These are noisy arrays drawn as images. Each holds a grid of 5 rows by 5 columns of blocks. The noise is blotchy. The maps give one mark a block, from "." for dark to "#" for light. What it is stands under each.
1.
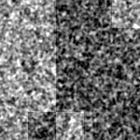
# # . . #
# # . . .
# # . . .
# # . . .
# . # . .
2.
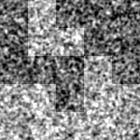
. # . . .
. # # . .
. . . # .
# # . # #
# # # # #
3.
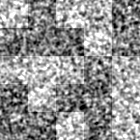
# . # # .
. . . # .
# # # . #
. # . . #
. . # . #
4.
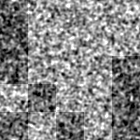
. # # # #
. # # # #
. # # # .
# . # # .
. # . # .
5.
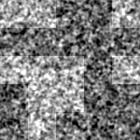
# # . . #
. . . . .
# # # . #
. # # . .
. # . . .
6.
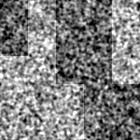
. # . . #
. # . . #
# # . . #
# # # . .
# # # . .
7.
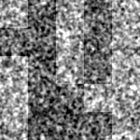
# . # . #
. . # . #
# . # . #
# . . # #
# . . . #
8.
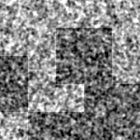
# # # # #
# # . . #
. # . . #
. # # . .
# . . . .
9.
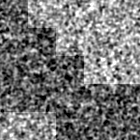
. # # # #
. . # # #
. . . # #
. . . . .
# # . . .
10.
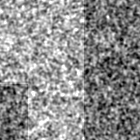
# # # . .
# # # . .
# # # . .
. # # . .
. # # . .
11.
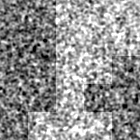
. . # # #
. . # # #
. . # # .
. . # . .
. # # # .
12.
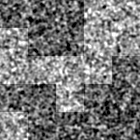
. . . # #
# . . # #
# # # # .
. . # . .
# . . . .
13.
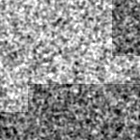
# # # # .
# # # # .
# # # # #
# . . . .
. . . . .
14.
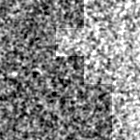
. . . # #
. . # # #
. . . # #
. . . . #
. . . . #
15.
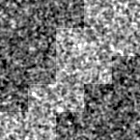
. . . # #
. . # # #
. . # # .
. # # . .
# # . . .
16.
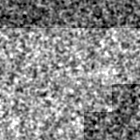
. . . . .
# # # # #
# # # # #
# # # # .
# # # . .
